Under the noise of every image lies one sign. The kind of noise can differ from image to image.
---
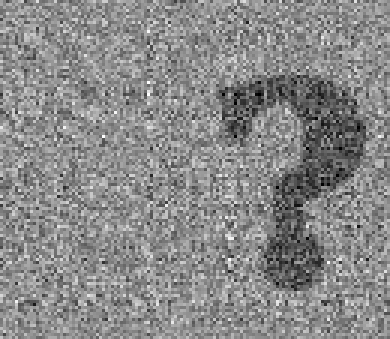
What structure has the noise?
low rank plus noise
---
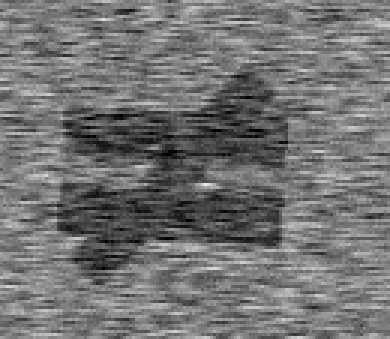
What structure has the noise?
streaked along the rows
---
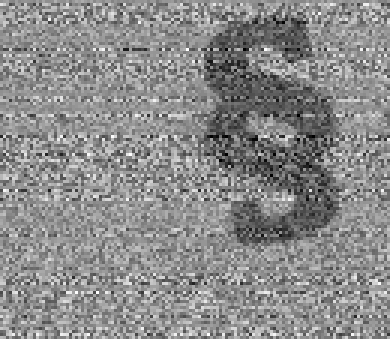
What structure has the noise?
rows of uneven size
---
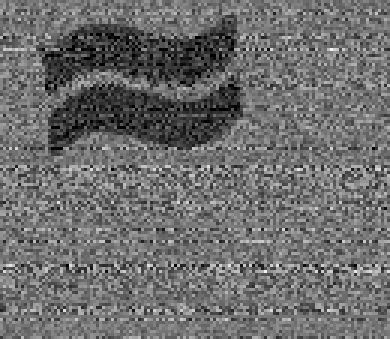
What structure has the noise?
rows of uneven size
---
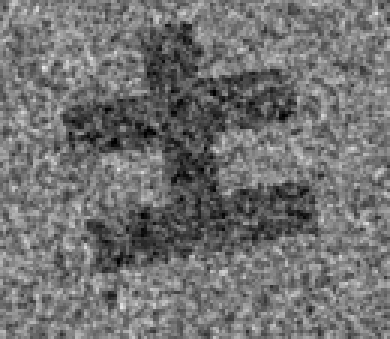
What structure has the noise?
blotchy
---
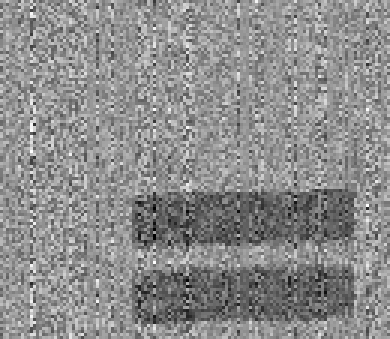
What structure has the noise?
columns of uneven size
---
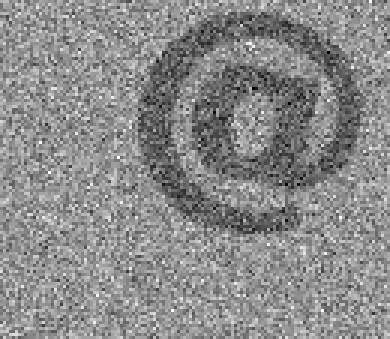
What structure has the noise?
independent entries
